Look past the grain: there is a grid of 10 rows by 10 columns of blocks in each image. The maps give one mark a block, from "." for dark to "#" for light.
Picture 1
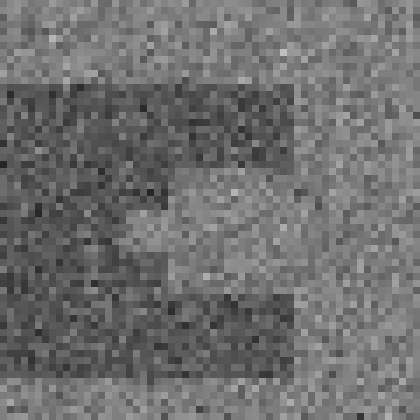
# # # # # # # # # #
# # # # # # # # # #
. . . . . . . # # #
. . . . . . . # # #
. . . . # # # # # #
. . . # # # # # # #
. . . . # # # # # #
. . . . . . . # # #
. . . . . . . # # #
# # # # # # # # # #
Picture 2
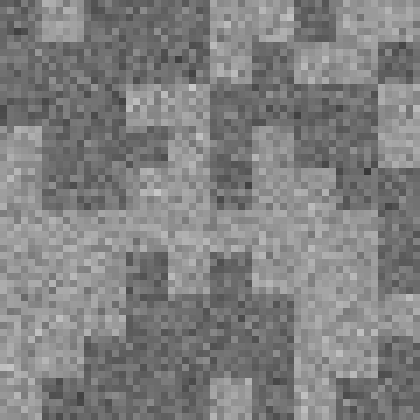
. # . . . # # . # #
. . . . . # . # # .
. . . # # . . . . #
# . . . # . # . . #
# . . # # . # # . .
# # # # # # # # # .
# # # . # . # # # .
# # # . . . . # # #
# # . . . . . # # .
# . . . . # . # . .
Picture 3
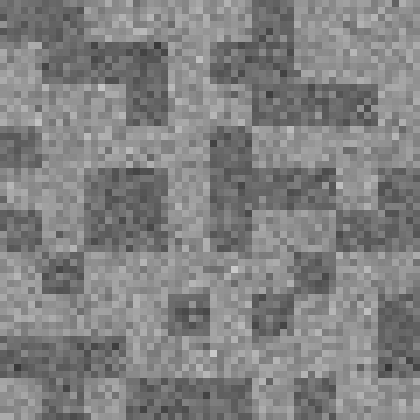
. . # # # # . # # #
# . . . # . . # # #
# # # . # # . . . #
. # # # # . # # # #
# # . . # . . . # .
. # . . # . # # . .
# . # # # # # . # #
# # # # . # . # # .
. . . # # # # # # .
# . # . . . # . # #
